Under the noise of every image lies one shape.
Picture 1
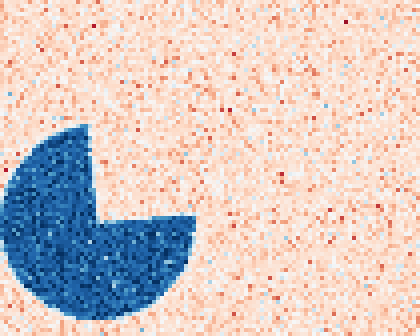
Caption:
blue disc with a wedge cut out
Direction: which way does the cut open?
up and right
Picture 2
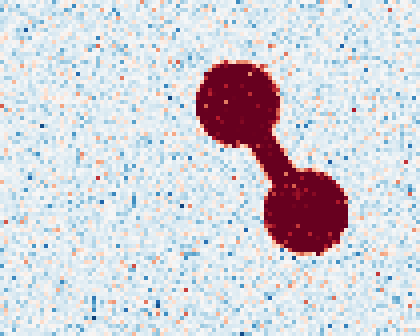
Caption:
red dumbbell
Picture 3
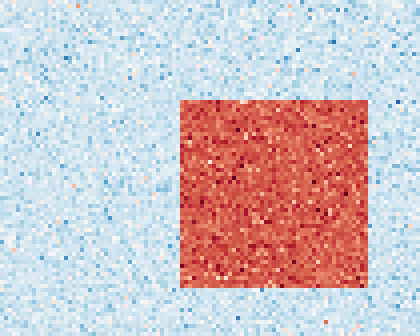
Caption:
red square
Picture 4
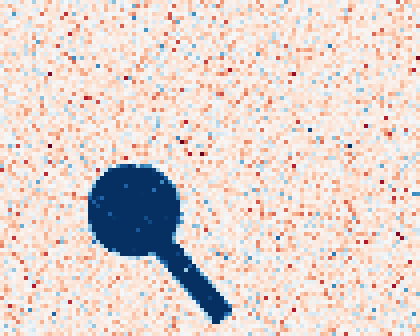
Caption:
blue lollipop
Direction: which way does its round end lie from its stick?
up and left
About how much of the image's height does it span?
half
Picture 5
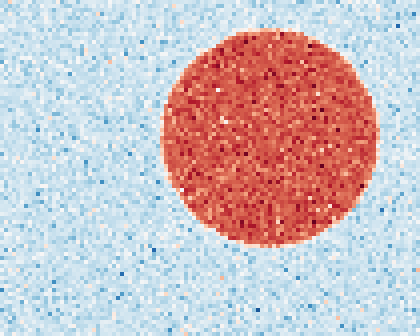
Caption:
red disc
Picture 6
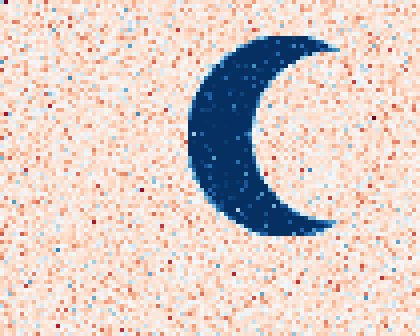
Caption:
blue crescent
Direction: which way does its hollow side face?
right
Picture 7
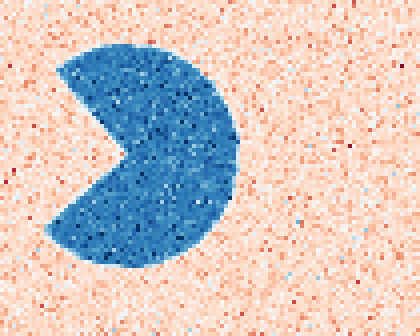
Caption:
blue disc with a wedge cut out
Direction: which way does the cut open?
left
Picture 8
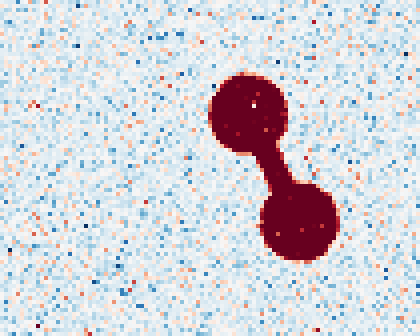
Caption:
red dumbbell
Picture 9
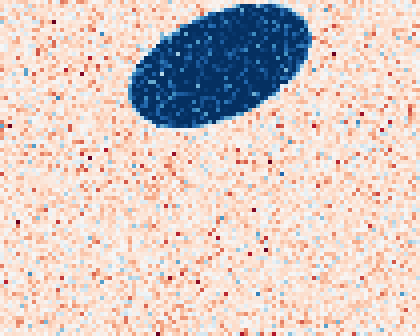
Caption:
blue ellipse, top middle
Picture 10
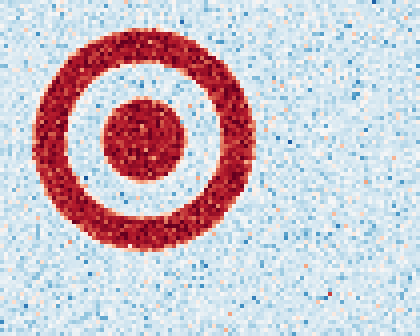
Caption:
red bullseye
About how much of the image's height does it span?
two thirds
